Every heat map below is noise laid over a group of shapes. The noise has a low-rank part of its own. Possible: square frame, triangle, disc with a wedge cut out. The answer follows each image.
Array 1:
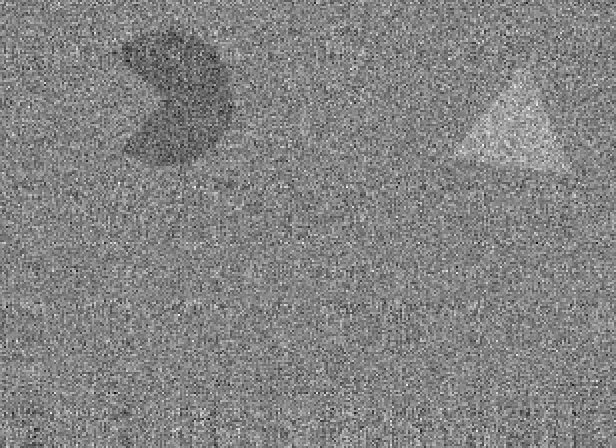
top left: dark disc with a wedge cut out; top right: light triangle
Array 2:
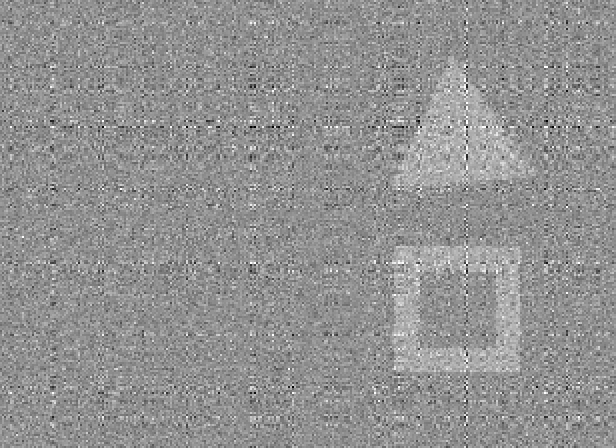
top right: light triangle; bottom right: light square frame
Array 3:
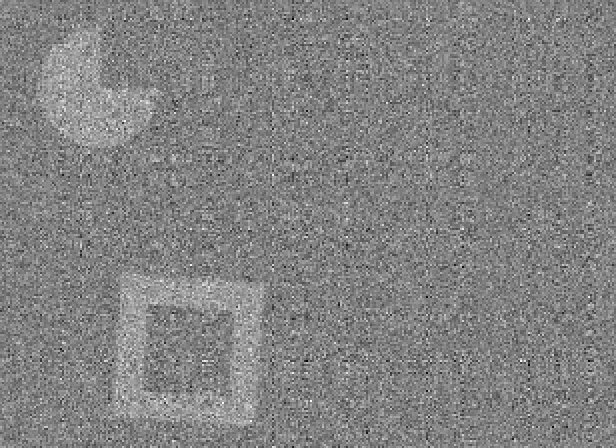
top left: light disc with a wedge cut out; bottom left: light square frame
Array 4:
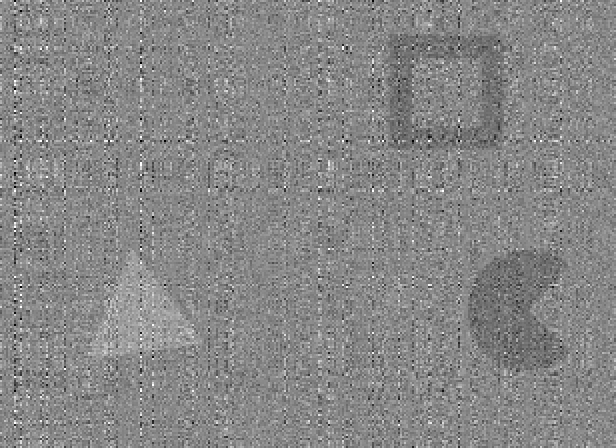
top right: dark square frame; bottom left: light triangle; bottom right: dark disc with a wedge cut out
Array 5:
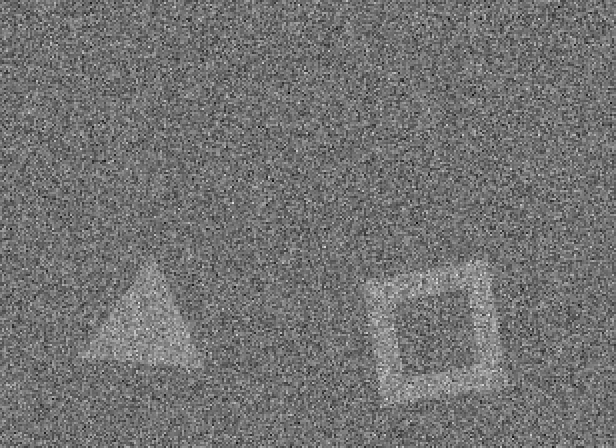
bottom left: light triangle; bottom right: light square frame
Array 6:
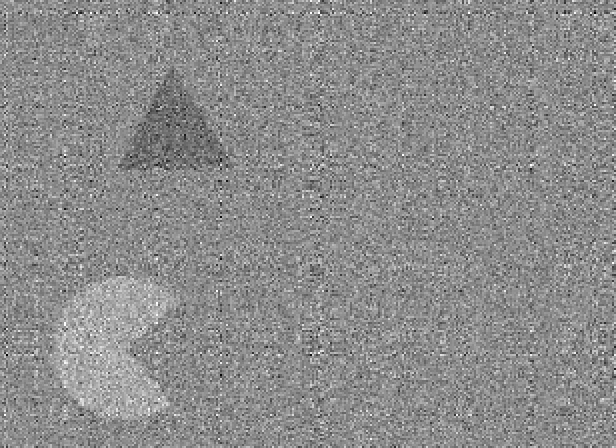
top left: dark triangle; bottom left: light disc with a wedge cut out
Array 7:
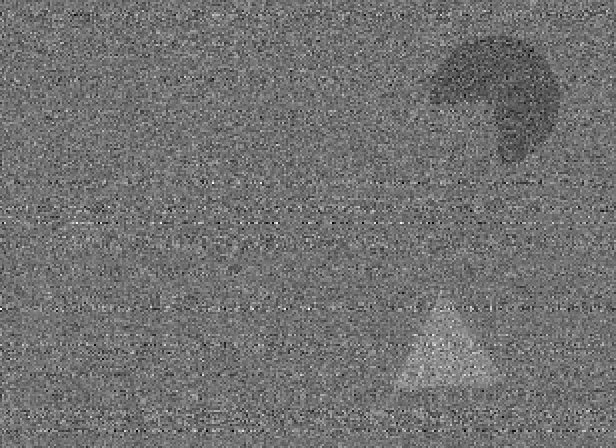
top right: dark disc with a wedge cut out; bottom right: light triangle
